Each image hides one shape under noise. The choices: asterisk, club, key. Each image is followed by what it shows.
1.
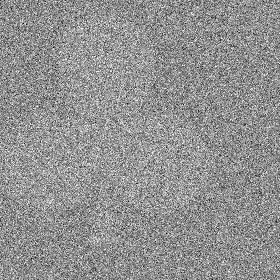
club
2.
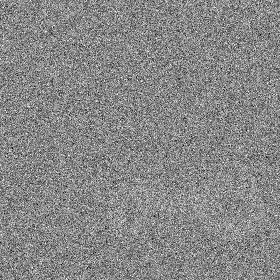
key
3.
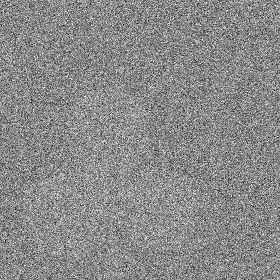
club
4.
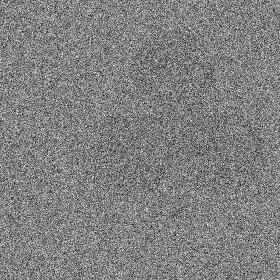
club
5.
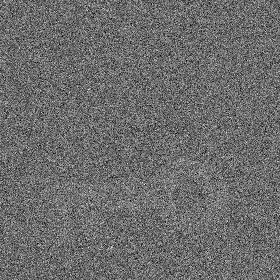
key
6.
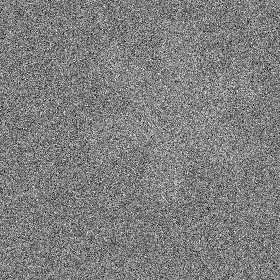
asterisk
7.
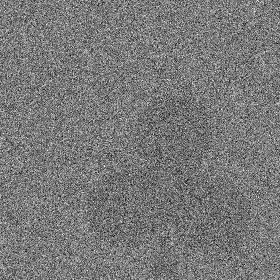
club
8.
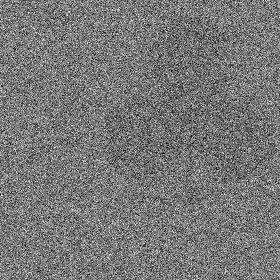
club
